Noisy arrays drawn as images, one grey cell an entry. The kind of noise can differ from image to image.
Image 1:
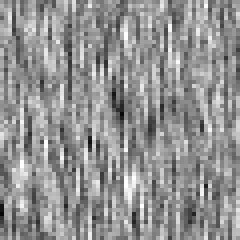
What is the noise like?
streaked along the columns
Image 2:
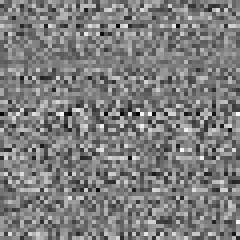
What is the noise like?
rows of uneven size
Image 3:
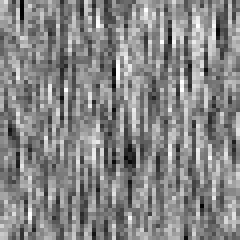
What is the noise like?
streaked along the columns
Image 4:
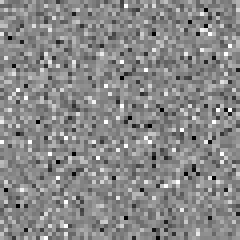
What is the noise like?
heavy tails
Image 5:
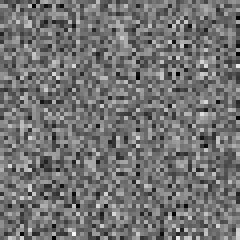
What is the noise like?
low rank plus noise
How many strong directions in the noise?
five to eight
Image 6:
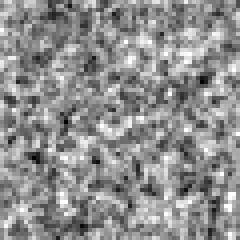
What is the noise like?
blotchy
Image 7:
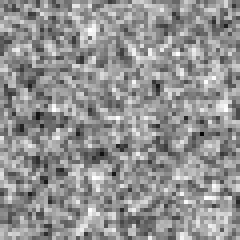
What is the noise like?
blotchy
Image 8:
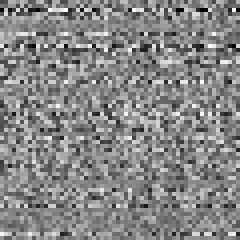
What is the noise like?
rows of uneven size
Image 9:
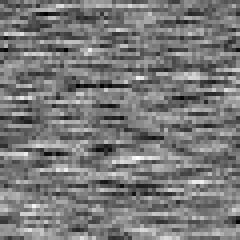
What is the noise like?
streaked along the rows
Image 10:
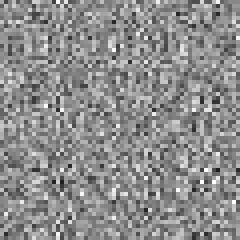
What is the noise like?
low rank plus noise
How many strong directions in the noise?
two
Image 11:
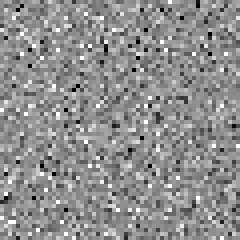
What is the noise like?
heavy tails
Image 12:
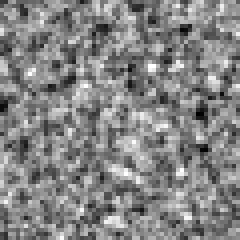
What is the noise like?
blotchy
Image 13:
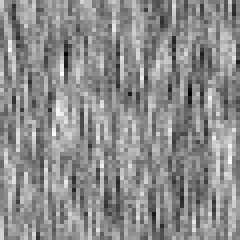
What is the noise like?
streaked along the columns
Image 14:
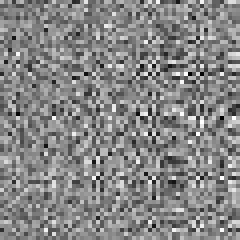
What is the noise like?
low rank plus noise
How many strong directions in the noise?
one
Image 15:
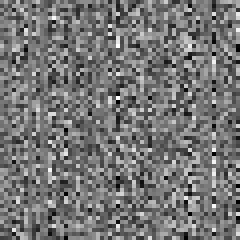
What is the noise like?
columns of uneven size
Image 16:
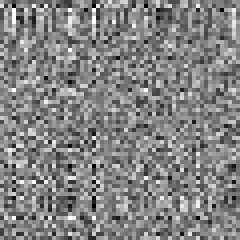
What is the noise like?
low rank plus noise
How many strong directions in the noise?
one
